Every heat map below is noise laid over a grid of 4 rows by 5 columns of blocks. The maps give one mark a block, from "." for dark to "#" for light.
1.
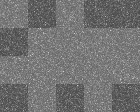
# . # . .
. # # # #
# # # # #
. # . # .
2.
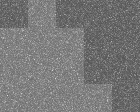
. # . . .
# # # . .
# # # . .
# # # # .
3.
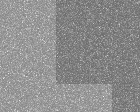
# # . . .
# # . . .
# # . . .
# # # # .
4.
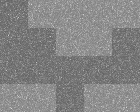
. # # # #
. . # # .
. . . . .
# # . # #
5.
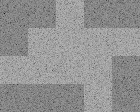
. . # . .
. # # # #
# # # # .
. . . # .
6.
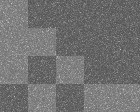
# . . . .
# # . . .
# . # . .
. # . # #
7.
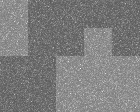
# . . . .
# . . # .
. . # # #
. . # # #
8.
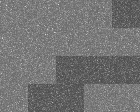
# # # # .
# # # # #
# # . . .
# . . # #
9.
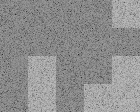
. . . . #
. . . . .
. # . . #
. # . # #
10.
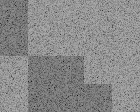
. # # # #
. # # # #
# . . # #
# . . . #
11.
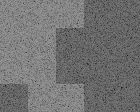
# # # . .
# # . . .
# # . . .
. # # . .
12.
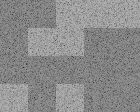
. . # # #
. # # . .
. . . . .
# . # . .
